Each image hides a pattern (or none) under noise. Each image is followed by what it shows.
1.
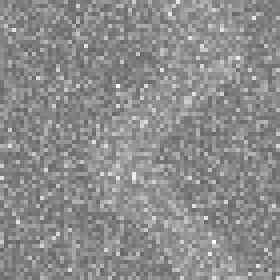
a wavy band
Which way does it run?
top to bottom
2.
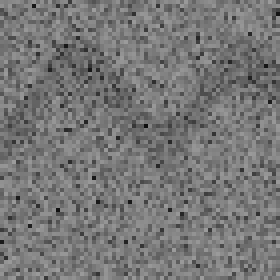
a wavy band
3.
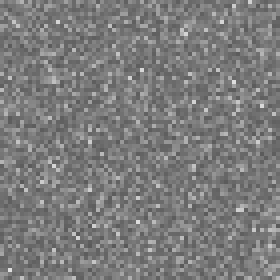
only noise
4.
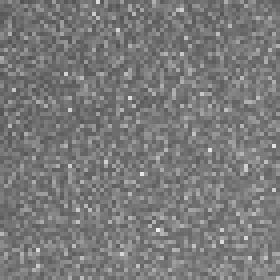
a smooth slope
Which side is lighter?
bottom right
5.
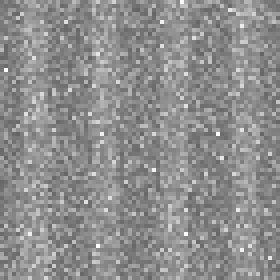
vertical stripes
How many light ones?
4
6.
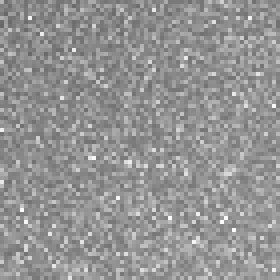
a smooth slope
